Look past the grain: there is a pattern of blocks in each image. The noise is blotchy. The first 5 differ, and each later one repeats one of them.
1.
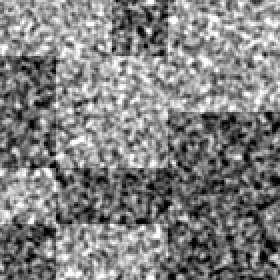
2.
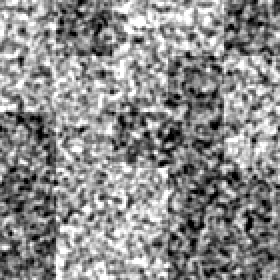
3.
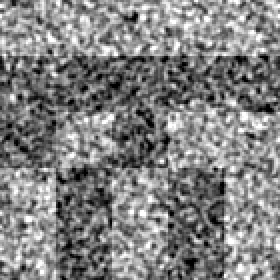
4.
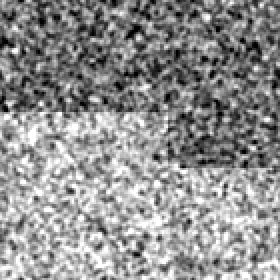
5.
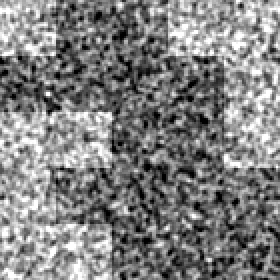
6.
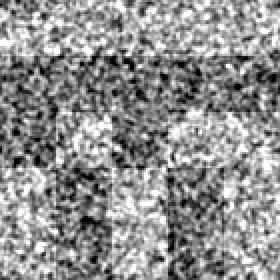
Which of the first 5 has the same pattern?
3
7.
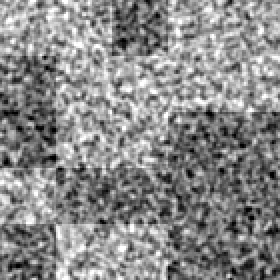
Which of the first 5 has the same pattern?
1
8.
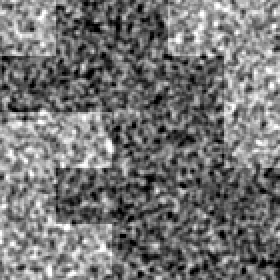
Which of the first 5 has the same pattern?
5
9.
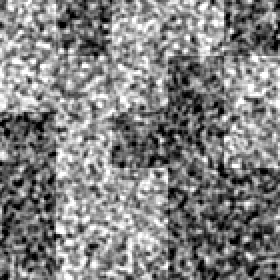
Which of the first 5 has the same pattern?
2
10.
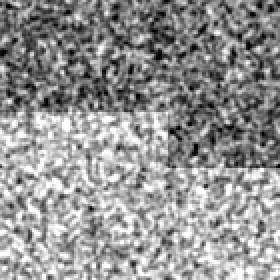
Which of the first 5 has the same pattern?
4
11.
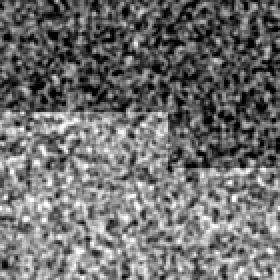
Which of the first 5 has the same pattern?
4
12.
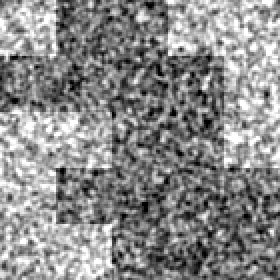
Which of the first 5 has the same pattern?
5
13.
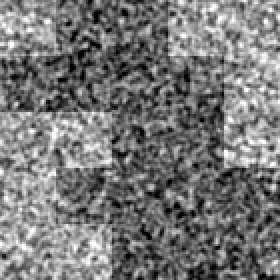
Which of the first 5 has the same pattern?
5
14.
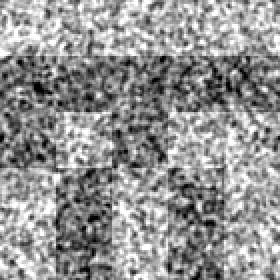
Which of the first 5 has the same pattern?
3
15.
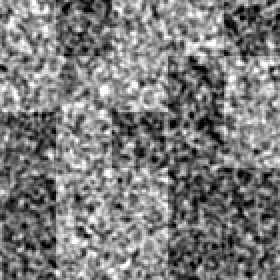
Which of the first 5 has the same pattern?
2
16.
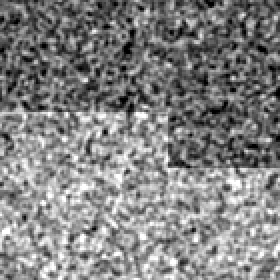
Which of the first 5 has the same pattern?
4
